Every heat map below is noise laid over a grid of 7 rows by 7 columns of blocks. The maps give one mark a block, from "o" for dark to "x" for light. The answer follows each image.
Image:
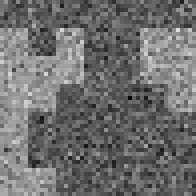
o o o o o o o
x o x o o x x
x x x o o x x
x x o o o o x
x o o o o o o
x o o o o o o
x x o o o o o
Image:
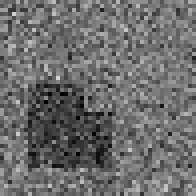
x x x x x x x
x x x x x x x
x x x x x x x
x o o x x x x
x o o o x x x
x o o o x x x
x x x x x x x
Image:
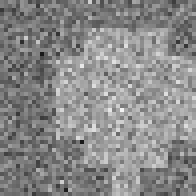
o o o o o o o
o o o x x x o
o o x x x x x
o o x x x x x
o o x x x x x
o o o x x x o
o o o o x o o
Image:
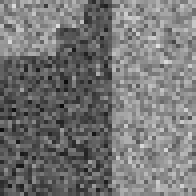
x x x o x x x
x x o o x x x
o o o o x x x
o o o o x x x
o o o o x x x
o o o o x x x
o o o o x x x
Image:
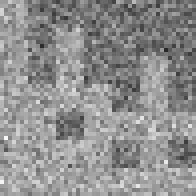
x o o o o o o
x o x o o o o
x o x o o x o
x x x x o x o
x x o x x x x
x x x x o x o
x x x x x x x
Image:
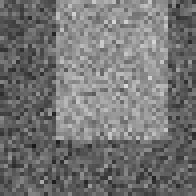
o o x x x x o
o o x x x x o
o o x x x x o
o o x x x x o
o o x x x x o
o o o o o o o
o o o o o o o
